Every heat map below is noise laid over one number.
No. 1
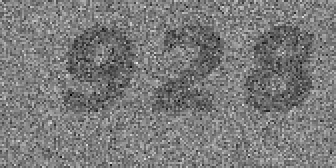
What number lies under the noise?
928
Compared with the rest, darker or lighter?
darker
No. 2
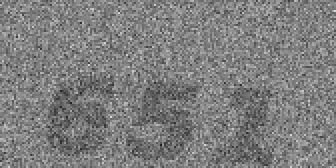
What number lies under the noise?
651
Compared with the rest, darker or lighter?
darker
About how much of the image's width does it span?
two thirds
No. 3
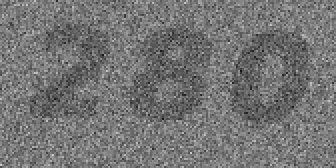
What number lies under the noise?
280
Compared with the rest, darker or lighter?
darker
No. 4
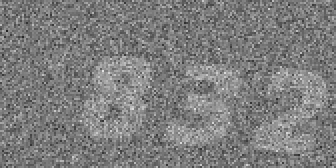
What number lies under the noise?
832
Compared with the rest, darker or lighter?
lighter
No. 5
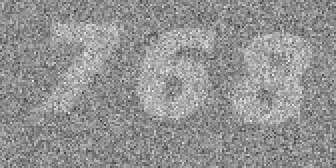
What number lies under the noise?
768
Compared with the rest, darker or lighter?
lighter
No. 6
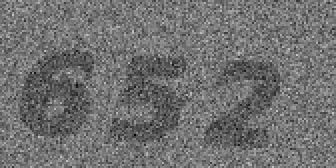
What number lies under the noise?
652
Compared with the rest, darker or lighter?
darker
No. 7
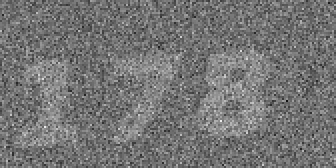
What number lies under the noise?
178
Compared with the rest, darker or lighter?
lighter
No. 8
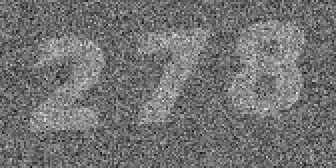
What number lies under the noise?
278
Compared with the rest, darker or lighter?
lighter
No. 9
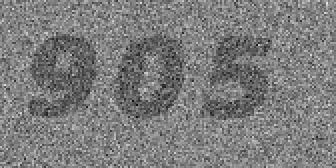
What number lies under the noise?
905
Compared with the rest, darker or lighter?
darker
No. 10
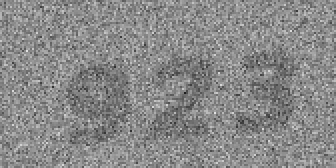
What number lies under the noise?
923
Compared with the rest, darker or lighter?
darker
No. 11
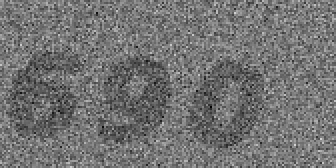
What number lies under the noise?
690
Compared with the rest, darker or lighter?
darker
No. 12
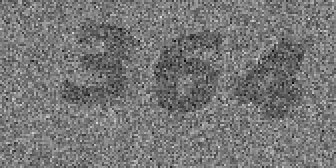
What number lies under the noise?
364
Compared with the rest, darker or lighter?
darker
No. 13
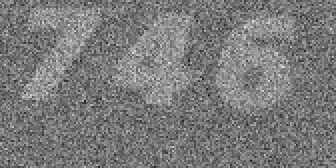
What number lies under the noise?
746
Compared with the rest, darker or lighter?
lighter
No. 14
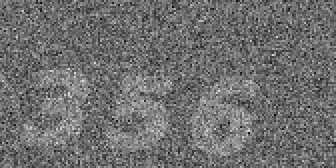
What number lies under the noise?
356
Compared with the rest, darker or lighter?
lighter
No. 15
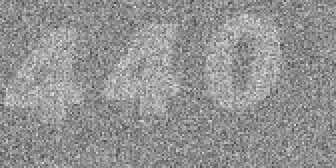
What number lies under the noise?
440
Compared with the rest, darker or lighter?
lighter
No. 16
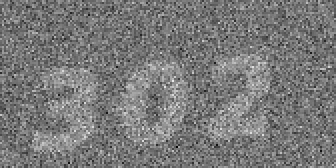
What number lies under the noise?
302
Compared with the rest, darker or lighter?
lighter
